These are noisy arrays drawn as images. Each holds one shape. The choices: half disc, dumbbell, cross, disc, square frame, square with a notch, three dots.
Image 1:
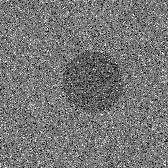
disc
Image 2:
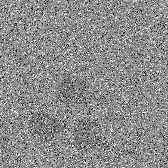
three dots
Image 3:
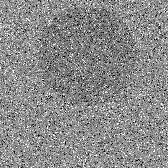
disc
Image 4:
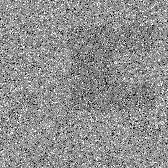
square with a notch
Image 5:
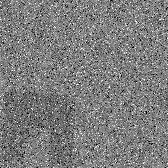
square with a notch
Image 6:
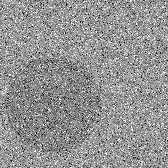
disc
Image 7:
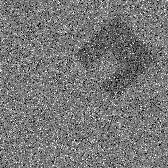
square with a notch
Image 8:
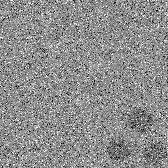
three dots
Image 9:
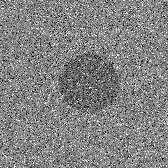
disc
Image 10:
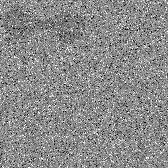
dumbbell
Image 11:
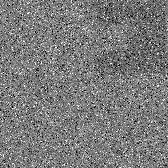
square with a notch
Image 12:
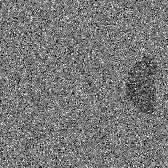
half disc
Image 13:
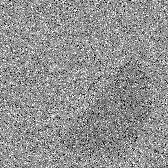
half disc
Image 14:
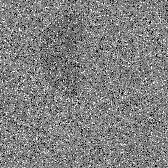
half disc
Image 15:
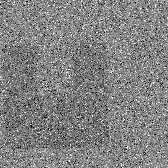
square with a notch
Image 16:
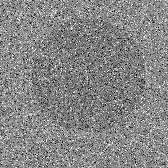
disc
